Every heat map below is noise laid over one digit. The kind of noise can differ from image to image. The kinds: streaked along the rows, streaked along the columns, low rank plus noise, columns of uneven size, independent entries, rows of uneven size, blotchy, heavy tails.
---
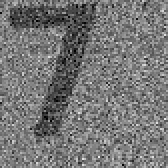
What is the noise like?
low rank plus noise
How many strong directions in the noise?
three or four
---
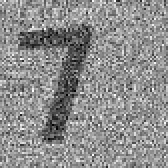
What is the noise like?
low rank plus noise
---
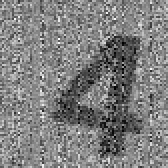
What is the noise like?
columns of uneven size
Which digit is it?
4
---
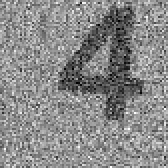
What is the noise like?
low rank plus noise
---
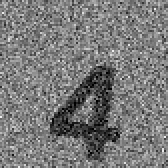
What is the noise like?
independent entries
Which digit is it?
4
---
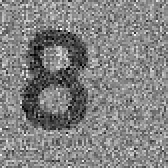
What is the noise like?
low rank plus noise
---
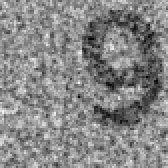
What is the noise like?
blotchy
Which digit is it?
9
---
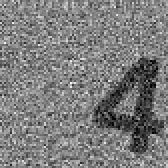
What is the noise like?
low rank plus noise
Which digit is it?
4
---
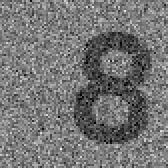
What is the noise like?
independent entries
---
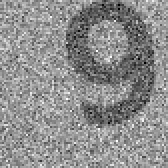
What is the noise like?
independent entries
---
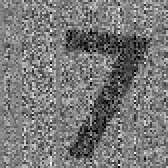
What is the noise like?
columns of uneven size
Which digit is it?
7
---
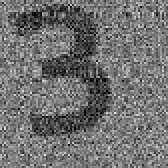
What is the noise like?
low rank plus noise
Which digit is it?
3
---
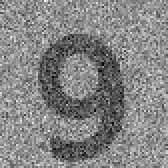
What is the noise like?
independent entries
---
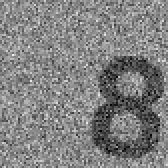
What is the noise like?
independent entries
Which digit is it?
8
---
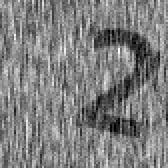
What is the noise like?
streaked along the columns
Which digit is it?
2
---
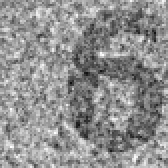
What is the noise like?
blotchy
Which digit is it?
6
